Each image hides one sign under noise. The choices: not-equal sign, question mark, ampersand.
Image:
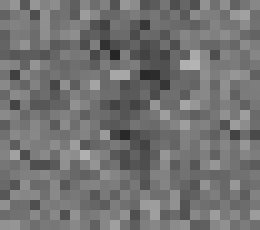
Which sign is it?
question mark
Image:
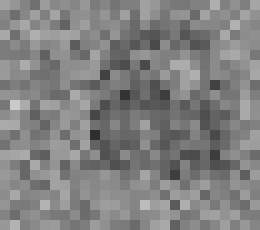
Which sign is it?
ampersand
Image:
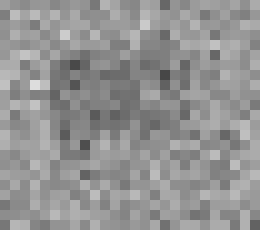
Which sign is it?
not-equal sign
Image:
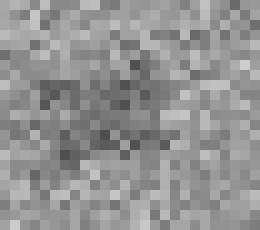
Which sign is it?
not-equal sign
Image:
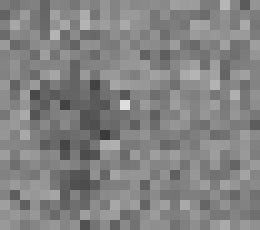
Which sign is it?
question mark
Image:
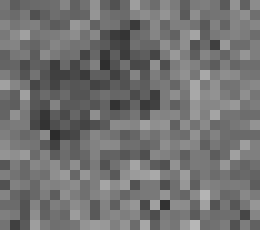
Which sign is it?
not-equal sign
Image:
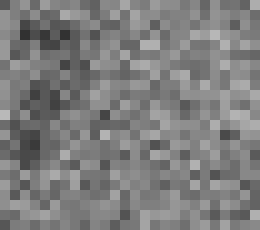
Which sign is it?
question mark
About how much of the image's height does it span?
two thirds
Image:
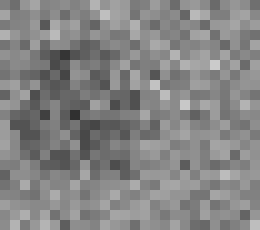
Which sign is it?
ampersand
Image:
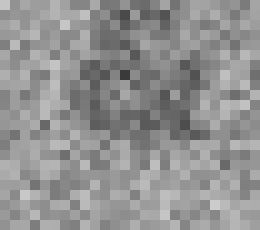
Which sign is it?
ampersand
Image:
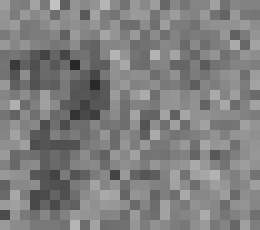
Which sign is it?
question mark
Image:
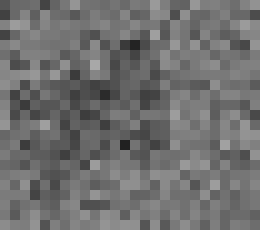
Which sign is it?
not-equal sign
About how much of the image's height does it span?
two thirds
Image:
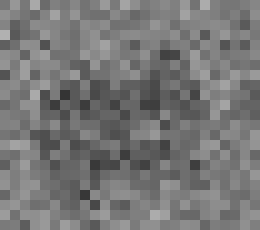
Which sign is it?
not-equal sign
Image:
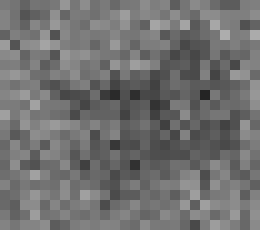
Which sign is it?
not-equal sign
